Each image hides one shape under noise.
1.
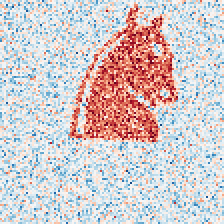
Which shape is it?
chess knight
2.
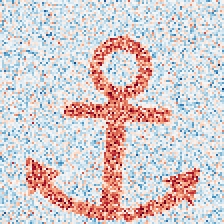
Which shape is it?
anchor
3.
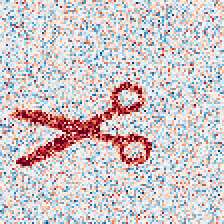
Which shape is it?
pair of scissors
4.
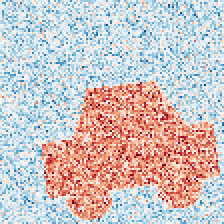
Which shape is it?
car
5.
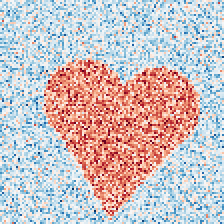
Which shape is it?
heart
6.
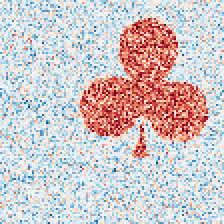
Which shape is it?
club
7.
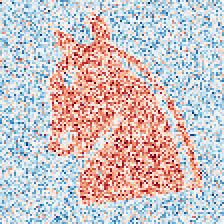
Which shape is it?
chess knight
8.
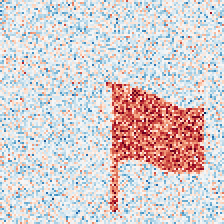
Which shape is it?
flag
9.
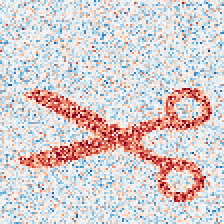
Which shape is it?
pair of scissors
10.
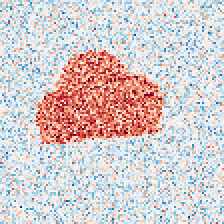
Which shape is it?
cloud
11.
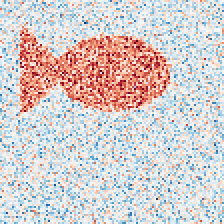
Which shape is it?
fish
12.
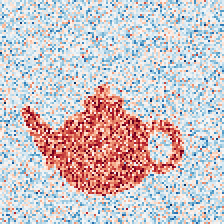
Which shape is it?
teapot
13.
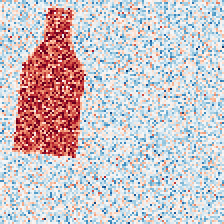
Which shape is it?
bottle
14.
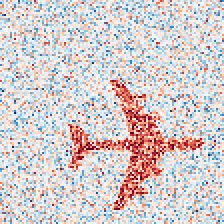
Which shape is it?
airplane
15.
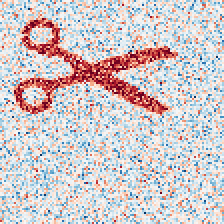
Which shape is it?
pair of scissors
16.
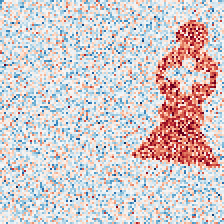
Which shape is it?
chess bishop
